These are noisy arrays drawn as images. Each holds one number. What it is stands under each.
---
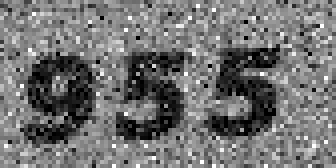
955
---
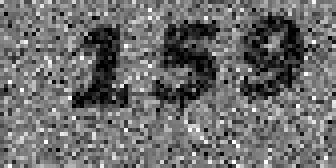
159
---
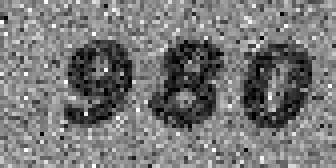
980
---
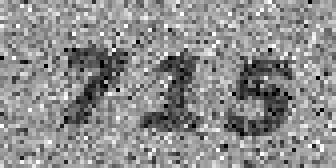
715
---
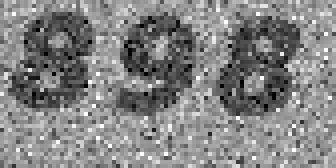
898
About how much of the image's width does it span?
nearly all
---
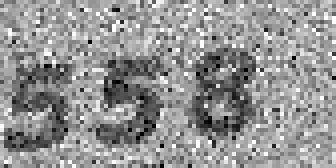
558
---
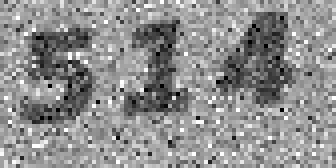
514
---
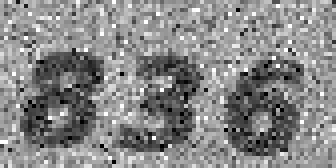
836
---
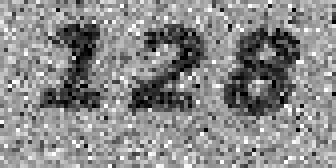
128
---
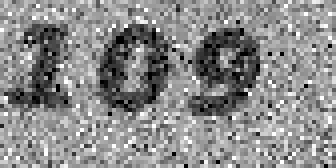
109
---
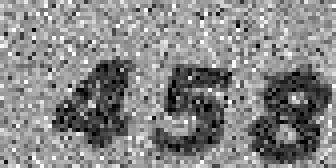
458
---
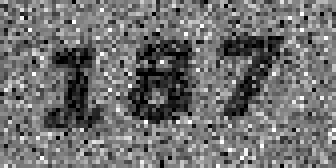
187
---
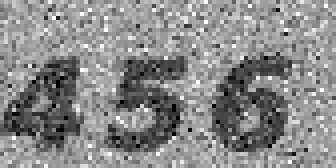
456
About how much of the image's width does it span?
nearly all
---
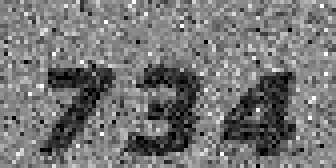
734
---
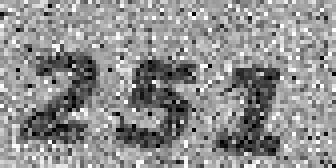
251
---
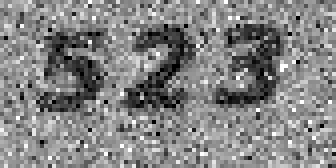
523
